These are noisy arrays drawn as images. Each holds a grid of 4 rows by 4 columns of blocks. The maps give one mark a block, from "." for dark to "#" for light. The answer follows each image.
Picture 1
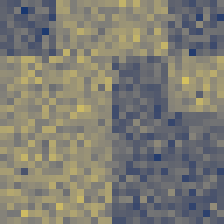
.##.
##.#
##..
##..
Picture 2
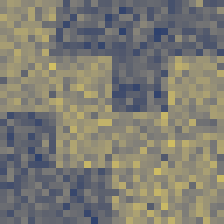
#...
##.#
.###
..##
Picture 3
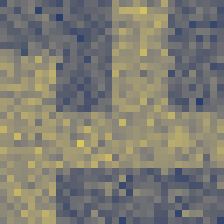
..#.
#.#.
####
#...
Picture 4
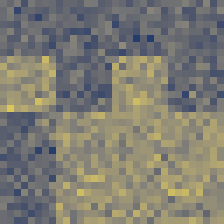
....
#.#.
.###
.###
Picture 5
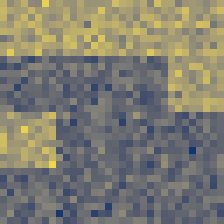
####
...#
#...
....
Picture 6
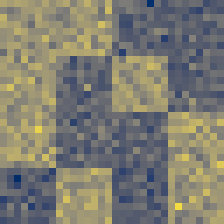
##..
#.#.
#..#
.#.#
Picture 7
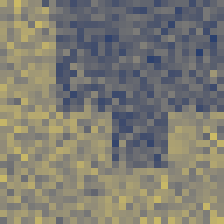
#...
#...
##.#
####
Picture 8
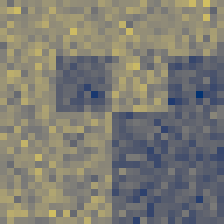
####
#.#.
##..
##..
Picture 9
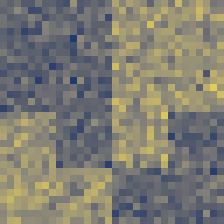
..##
..##
#.#.
##..
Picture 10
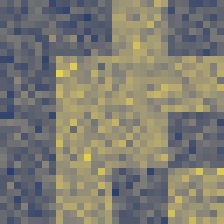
..#.
.###
.##.
.#.#
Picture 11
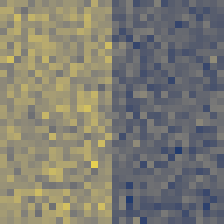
##..
##..
##..
##..
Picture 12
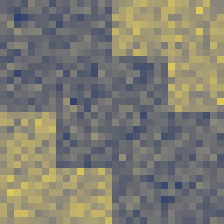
..##
...#
#...
##..
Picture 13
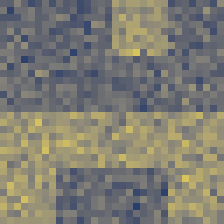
..#.
....
####
#..#
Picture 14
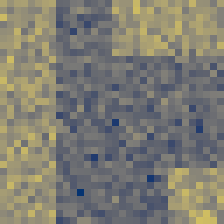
#.##
#...
#...
#..#
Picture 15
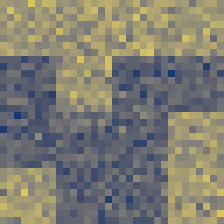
####
.#..
...#
#..#
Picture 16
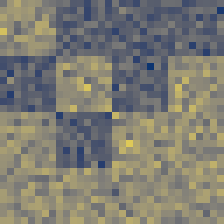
#...
.#.#
#.##
####
